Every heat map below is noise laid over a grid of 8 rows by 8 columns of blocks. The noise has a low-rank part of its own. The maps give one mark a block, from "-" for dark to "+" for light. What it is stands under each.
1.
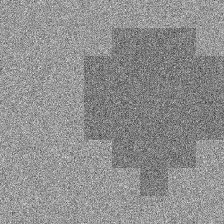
+ + + + + + + +
+ + + + - - - +
+ + + - - - - -
+ + + - - - - -
+ + + - - - - -
+ + + + - - - +
+ + + + + - + +
+ + + + + + + +
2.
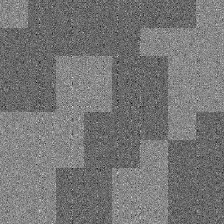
+ - - - - - - +
- - - - - + + +
- - + + - - + +
- - + + - - + +
+ + + - - - + -
+ + + - - + - -
+ + - - + + - -
+ + - - + + - -
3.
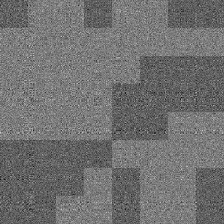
- + + - + + - -
+ + + + + + + +
+ + + + + - - -
+ + + + - - - -
+ + + + - - + +
- - - - + + + +
- - - + - + + -
- - + + - + + -
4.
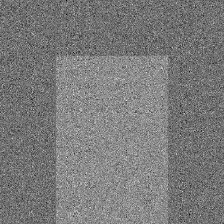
- - - - - - - -
- - - - - - - -
- - + + + + - -
- - + + + + - -
- - + + + + - -
- - + + + + - -
- - + + + + - -
- - + + + + - -
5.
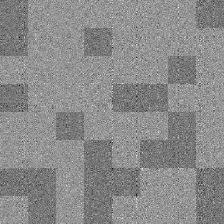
- + + + + + + -
- + + - + + + +
+ + + + + + - +
- + + + - - + +
+ + - + + + - +
+ + + - + - - +
- - + - - + + -
+ - + - + + + -
